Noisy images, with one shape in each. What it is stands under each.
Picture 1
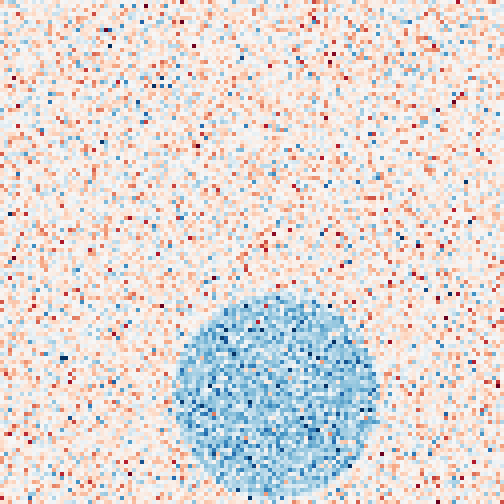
disc
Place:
bottom middle
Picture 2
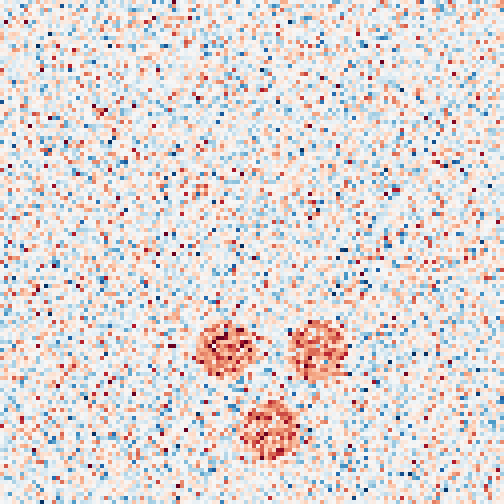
three dots
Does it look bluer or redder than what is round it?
redder
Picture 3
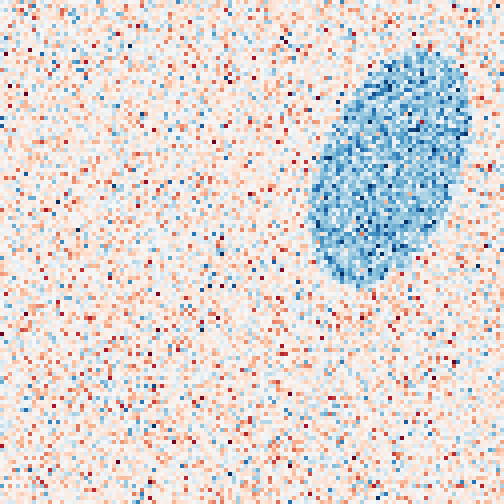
ellipse
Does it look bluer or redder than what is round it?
bluer
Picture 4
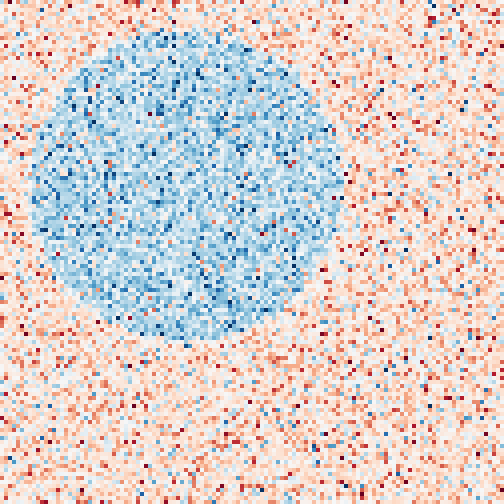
disc
